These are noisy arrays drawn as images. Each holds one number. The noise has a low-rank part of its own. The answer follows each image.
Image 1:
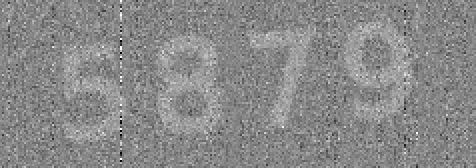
5879
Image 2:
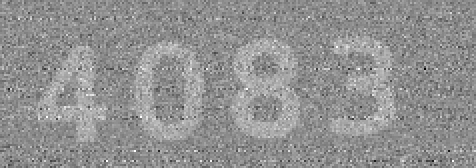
4083
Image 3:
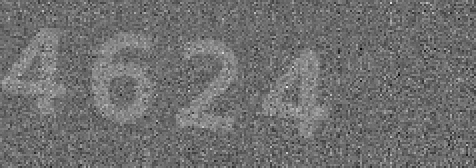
4624
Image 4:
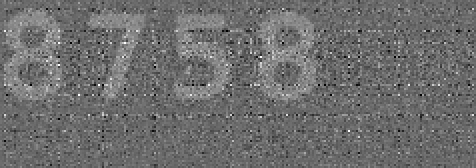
8758
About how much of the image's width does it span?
two thirds
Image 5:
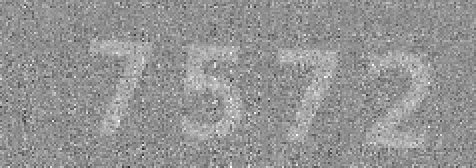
7572
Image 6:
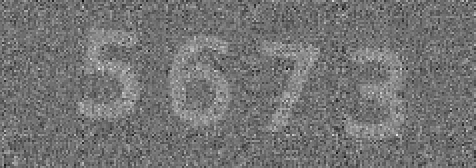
5673
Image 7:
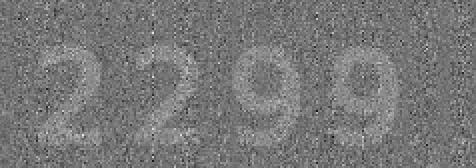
2299
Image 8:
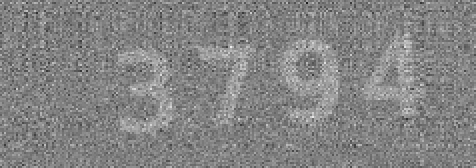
3794
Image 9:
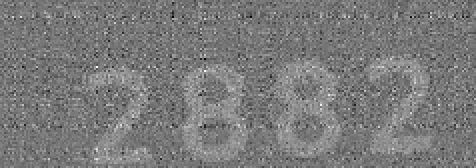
2882
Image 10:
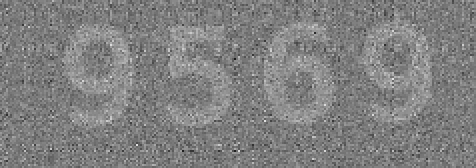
9569
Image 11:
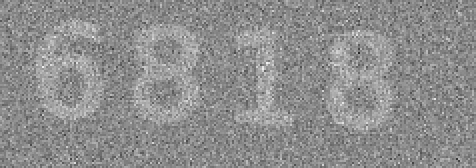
6818
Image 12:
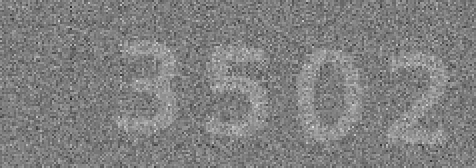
3502
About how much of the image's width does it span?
two thirds
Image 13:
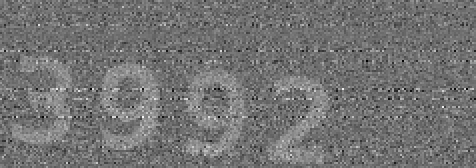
3992
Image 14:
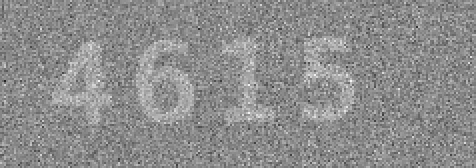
4615
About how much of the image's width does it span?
two thirds
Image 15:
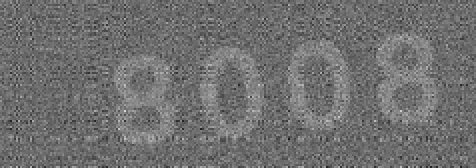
8008
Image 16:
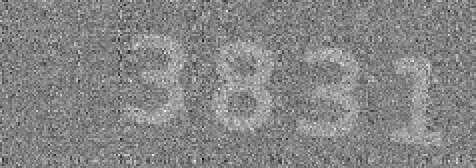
3831
